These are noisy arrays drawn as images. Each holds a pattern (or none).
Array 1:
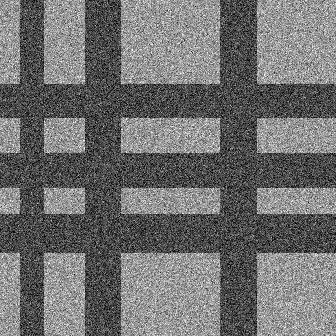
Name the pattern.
bands of rows crossing bands of columns
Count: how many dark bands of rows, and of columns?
3 and 3
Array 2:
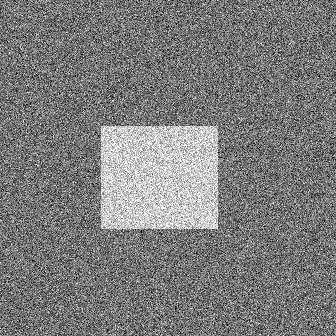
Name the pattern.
one block
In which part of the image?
centre
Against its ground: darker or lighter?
lighter
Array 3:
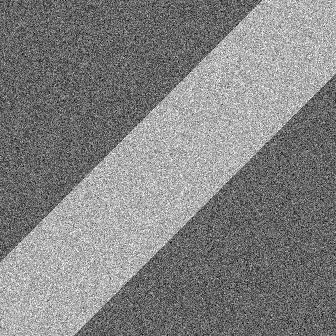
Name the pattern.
a diagonal band
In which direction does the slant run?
bottom left to top right
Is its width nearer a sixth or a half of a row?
a half
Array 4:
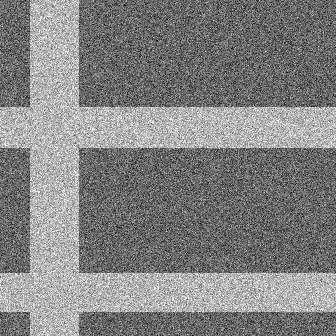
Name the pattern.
bands of rows crossing bands of columns
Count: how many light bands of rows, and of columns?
2 and 1
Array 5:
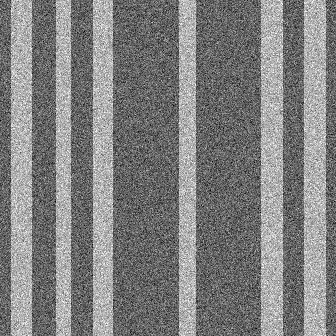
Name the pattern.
bands of columns
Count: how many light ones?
6
